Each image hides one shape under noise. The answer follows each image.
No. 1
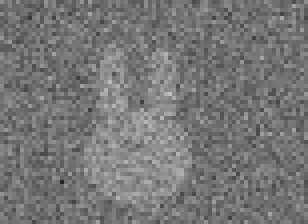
light rabbit's head
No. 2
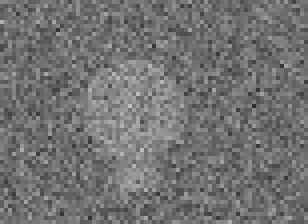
light light bulb
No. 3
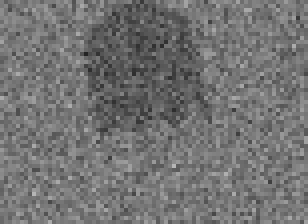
dark ghost
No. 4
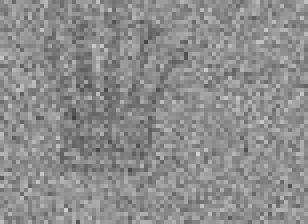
dark chess queen
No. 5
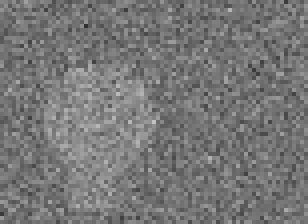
light light bulb
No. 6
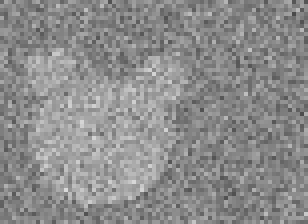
light bear's head
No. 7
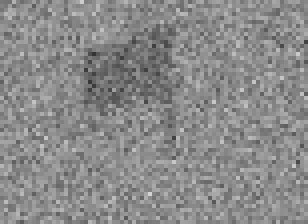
dark flag
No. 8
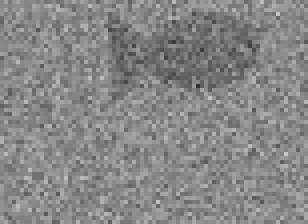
dark fish
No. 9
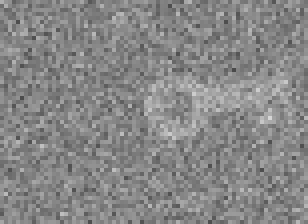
light key
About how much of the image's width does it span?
half
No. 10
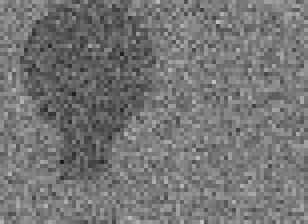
dark light bulb
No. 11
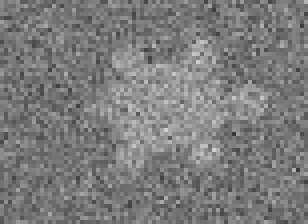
light turtle
